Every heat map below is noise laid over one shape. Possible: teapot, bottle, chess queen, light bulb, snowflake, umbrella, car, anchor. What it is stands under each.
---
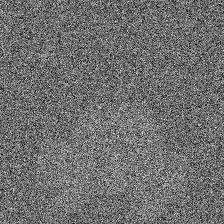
car
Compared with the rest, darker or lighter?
lighter
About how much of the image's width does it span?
two thirds
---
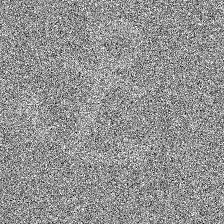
anchor
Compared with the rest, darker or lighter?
lighter
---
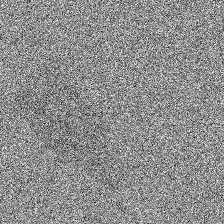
bottle
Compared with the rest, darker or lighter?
darker
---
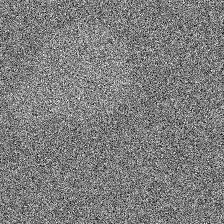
light bulb
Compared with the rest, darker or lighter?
lighter
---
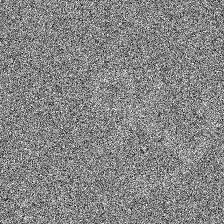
anchor
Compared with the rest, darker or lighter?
lighter
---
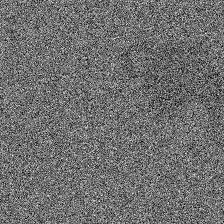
teapot
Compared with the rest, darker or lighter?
darker
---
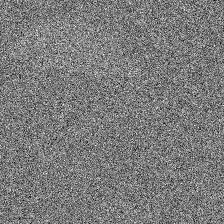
umbrella
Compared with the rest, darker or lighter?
lighter
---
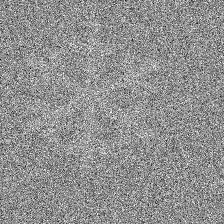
snowflake
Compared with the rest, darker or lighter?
lighter
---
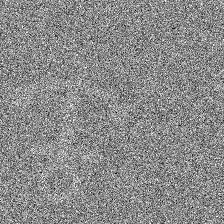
anchor
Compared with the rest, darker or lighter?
lighter
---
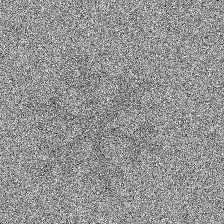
snowflake
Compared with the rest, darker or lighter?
darker
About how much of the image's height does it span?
two thirds
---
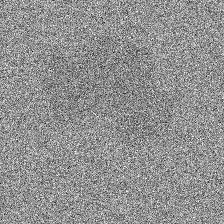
car
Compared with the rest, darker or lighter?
darker
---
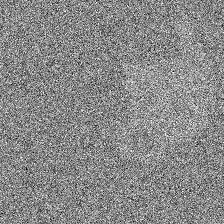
teapot
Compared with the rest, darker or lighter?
lighter
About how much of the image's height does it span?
two thirds
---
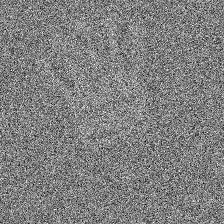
chess queen
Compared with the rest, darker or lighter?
lighter
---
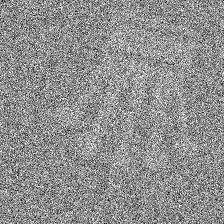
chess queen
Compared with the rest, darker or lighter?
lighter
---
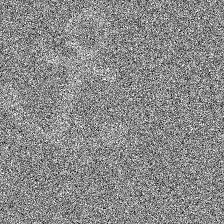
anchor
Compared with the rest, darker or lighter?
lighter
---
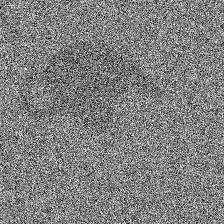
teapot
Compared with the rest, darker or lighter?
darker
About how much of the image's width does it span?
two thirds
